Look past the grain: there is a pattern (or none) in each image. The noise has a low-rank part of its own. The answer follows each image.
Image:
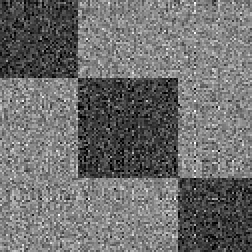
blocks along the diagonal
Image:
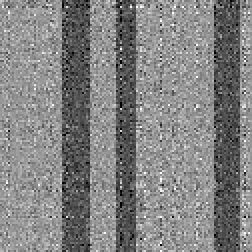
bands of columns
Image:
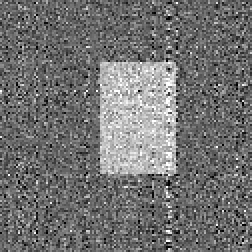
one block
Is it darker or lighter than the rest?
lighter
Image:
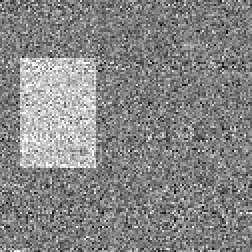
one block
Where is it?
middle left
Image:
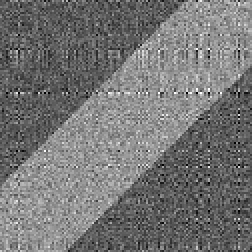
a diagonal band
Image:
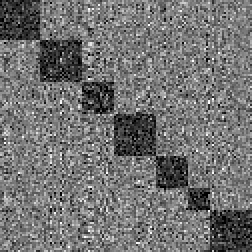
blocks along the diagonal
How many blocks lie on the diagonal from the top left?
7
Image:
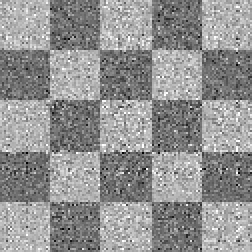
a checkerboard
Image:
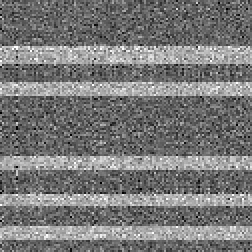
bands of rows
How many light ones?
5
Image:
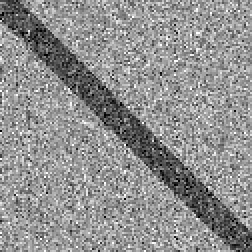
a diagonal band
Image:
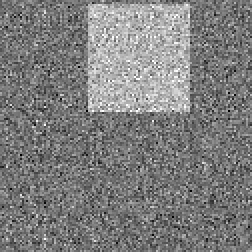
one block
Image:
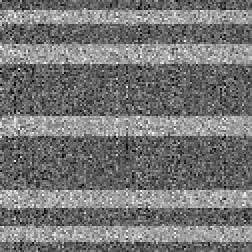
bands of rows
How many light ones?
5
